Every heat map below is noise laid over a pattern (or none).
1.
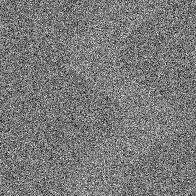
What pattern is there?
a wavy band
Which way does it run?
top to bottom
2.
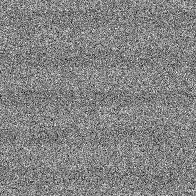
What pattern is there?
horizontal stripes
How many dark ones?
5
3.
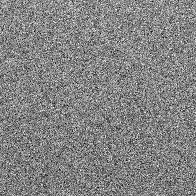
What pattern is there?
a smooth slope
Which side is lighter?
top
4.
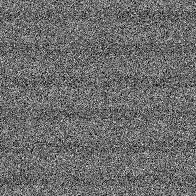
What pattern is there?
horizontal stripes
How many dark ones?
6
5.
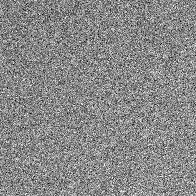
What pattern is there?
a smooth slope
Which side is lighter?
bottom right
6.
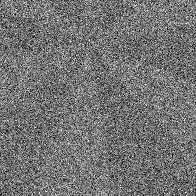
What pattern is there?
spokes from one point
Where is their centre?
top middle
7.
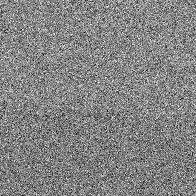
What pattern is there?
a sharp edge
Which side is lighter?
top
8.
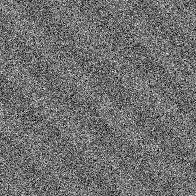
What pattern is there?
diagonal stripes
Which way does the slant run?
top left to bottom right
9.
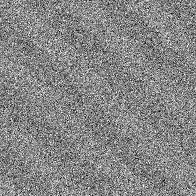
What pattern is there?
diagonal stripes
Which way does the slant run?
top left to bottom right
